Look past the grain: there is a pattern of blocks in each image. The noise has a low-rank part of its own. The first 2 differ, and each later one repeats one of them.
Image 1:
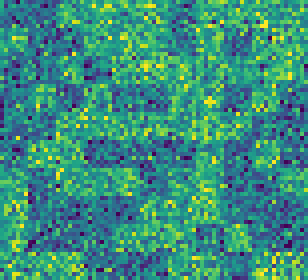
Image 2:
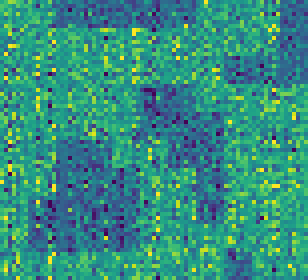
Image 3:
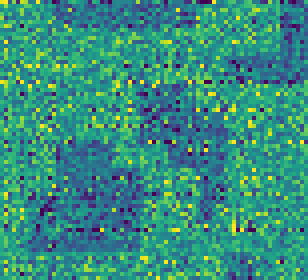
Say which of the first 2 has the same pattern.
2
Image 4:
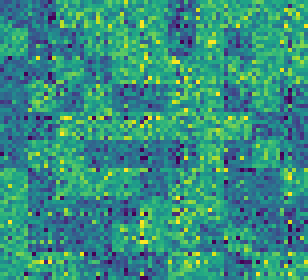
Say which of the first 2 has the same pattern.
1
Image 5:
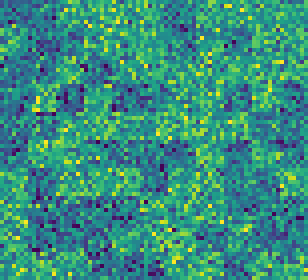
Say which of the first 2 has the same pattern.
1
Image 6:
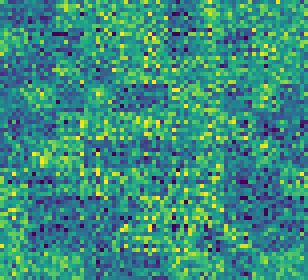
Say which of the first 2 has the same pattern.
1
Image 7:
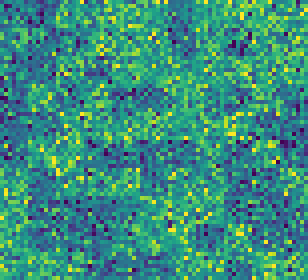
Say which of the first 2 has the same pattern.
1
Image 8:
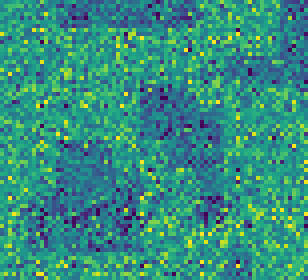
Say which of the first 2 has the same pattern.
2
